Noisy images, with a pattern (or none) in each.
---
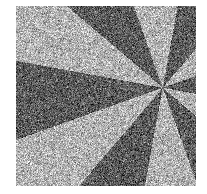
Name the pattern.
spokes from one point
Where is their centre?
middle right
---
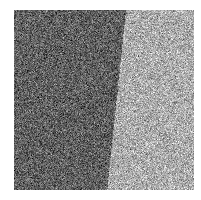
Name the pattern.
a sharp edge
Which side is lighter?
right
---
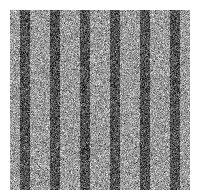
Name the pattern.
vertical stripes
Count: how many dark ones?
6
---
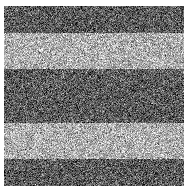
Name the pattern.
horizontal stripes
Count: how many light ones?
2
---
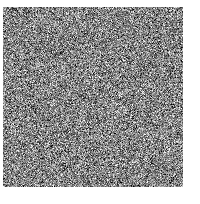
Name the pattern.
only noise
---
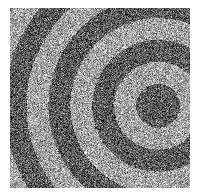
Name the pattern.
rings round one point
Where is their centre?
middle right
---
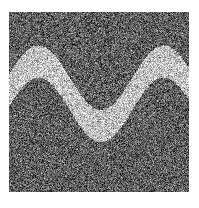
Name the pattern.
a wavy band
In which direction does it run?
left to right
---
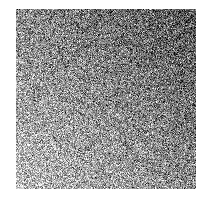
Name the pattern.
a smooth slope
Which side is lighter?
bottom left
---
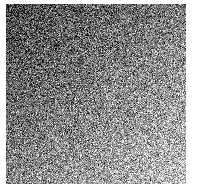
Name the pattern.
a smooth slope
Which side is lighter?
bottom right
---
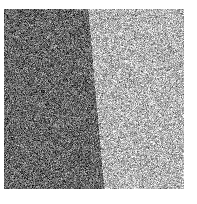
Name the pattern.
a sharp edge
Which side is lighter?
right
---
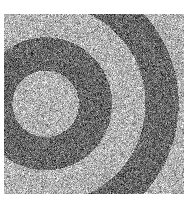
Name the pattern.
rings round one point
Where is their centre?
middle left
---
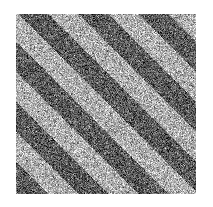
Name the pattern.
diagonal stripes
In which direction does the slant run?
top left to bottom right
